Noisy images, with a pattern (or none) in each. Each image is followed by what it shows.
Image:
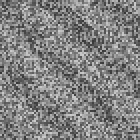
diagonal stripes
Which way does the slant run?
top left to bottom right
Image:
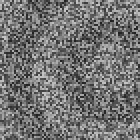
rings round one point
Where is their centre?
middle right
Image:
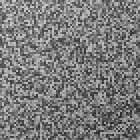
a smooth slope
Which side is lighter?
top left
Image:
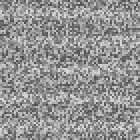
horizontal stripes
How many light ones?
5
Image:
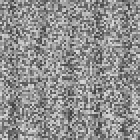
vertical stripes
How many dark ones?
5
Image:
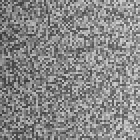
a smooth slope
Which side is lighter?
right
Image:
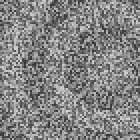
rings round one point
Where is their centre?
middle right
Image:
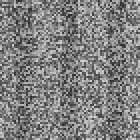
vertical stripes
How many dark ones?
3
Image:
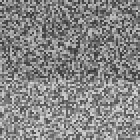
a sharp edge
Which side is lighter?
bottom
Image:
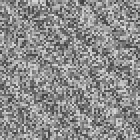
diagonal stripes
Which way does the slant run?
top left to bottom right
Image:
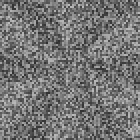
spokes from one point
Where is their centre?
centre
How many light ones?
6
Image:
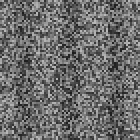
vertical stripes
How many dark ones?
3
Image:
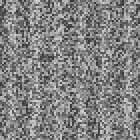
vertical stripes
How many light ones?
6
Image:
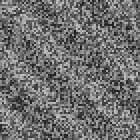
diagonal stripes
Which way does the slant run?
top left to bottom right
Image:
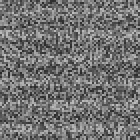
horizontal stripes
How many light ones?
6
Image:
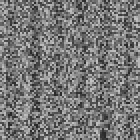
vertical stripes
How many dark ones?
6
